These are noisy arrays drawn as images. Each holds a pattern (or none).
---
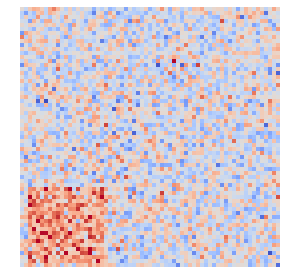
one block
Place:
bottom left
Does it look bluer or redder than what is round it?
redder
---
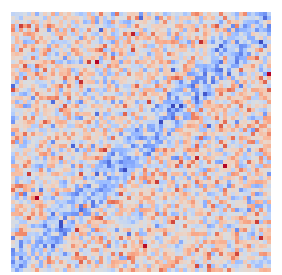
a diagonal band
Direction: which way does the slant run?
bottom left to top right
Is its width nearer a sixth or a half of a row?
a sixth
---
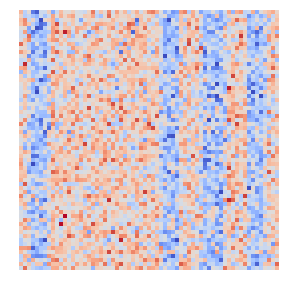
bands of columns
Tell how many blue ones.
4
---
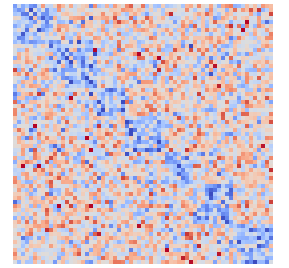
blocks along the diagonal
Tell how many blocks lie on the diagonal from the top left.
7
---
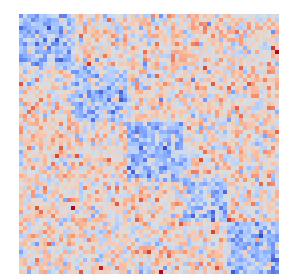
blocks along the diagonal
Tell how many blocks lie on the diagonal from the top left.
5
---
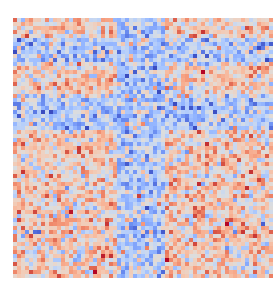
bands of rows crossing bands of columns
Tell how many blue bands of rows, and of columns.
2 and 1
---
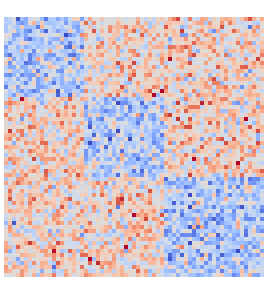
blocks along the diagonal
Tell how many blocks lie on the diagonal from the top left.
3
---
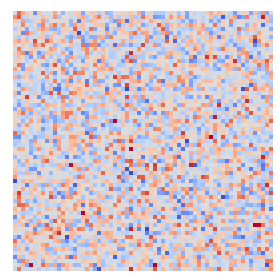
only noise
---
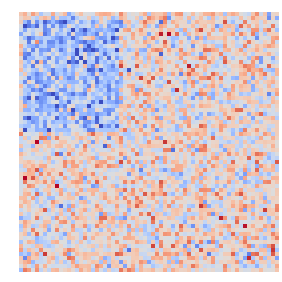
one block
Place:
top left
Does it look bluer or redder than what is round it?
bluer
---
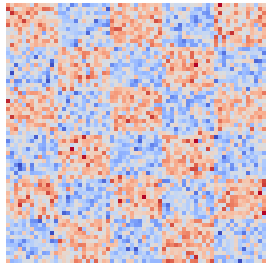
a checkerboard
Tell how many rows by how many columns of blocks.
6 by 5
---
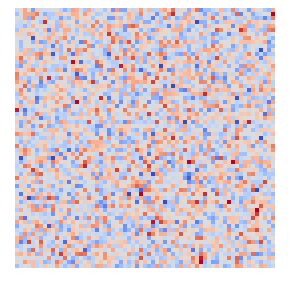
only noise
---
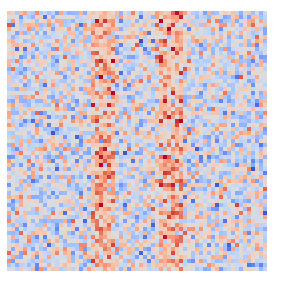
bands of columns
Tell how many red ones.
2
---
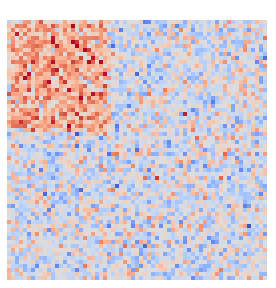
one block
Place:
top left
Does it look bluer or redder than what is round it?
redder
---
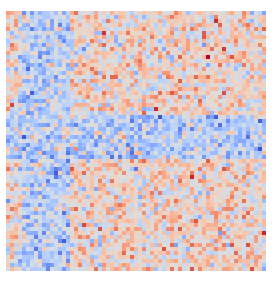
bands of rows crossing bands of columns
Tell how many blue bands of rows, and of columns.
1 and 1
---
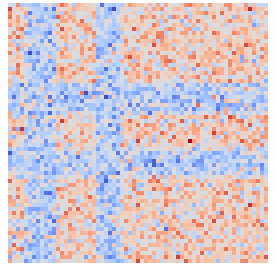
bands of rows crossing bands of columns
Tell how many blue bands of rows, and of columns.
2 and 2
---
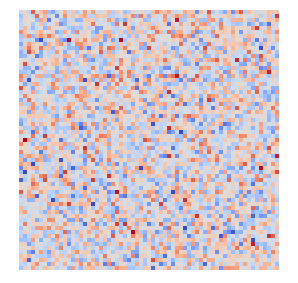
only noise
